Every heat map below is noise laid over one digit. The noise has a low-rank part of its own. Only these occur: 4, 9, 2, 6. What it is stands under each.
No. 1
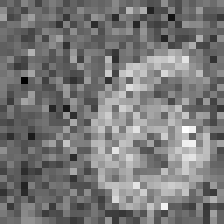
light 6
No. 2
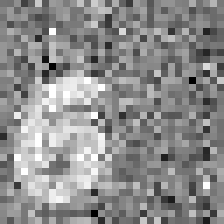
light 6
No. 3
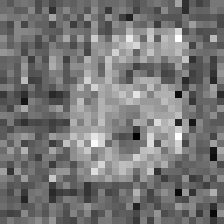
light 6
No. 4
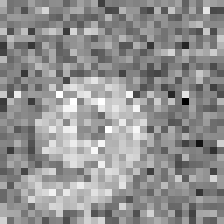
light 9
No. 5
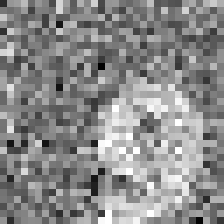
light 9
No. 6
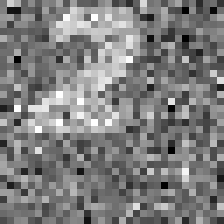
light 2
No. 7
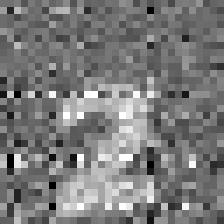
light 2
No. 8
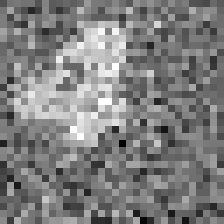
light 4
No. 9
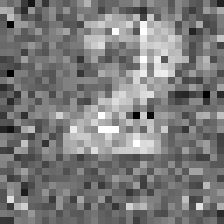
light 2
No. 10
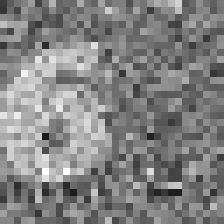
light 6
